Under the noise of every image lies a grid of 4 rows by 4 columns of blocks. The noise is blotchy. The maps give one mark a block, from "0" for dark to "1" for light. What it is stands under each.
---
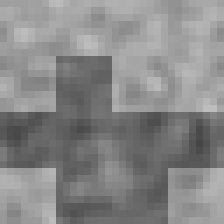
1 1 1 1
1 0 1 1
0 0 0 0
1 0 0 1
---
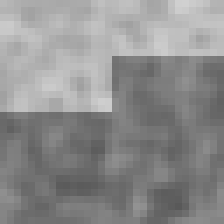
1 1 1 1
1 1 0 0
0 0 0 0
0 0 0 0
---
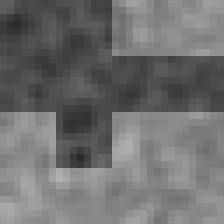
0 0 1 1
0 0 0 0
1 0 1 1
1 1 1 1
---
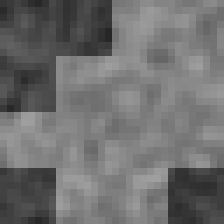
0 0 1 1
0 1 1 1
1 1 1 1
0 1 1 0
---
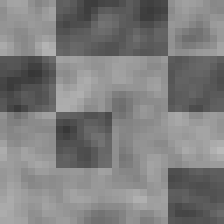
1 0 0 1
0 1 1 0
1 0 1 1
1 1 1 0
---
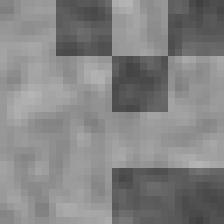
1 0 1 0
1 1 0 1
1 1 1 1
1 1 0 0
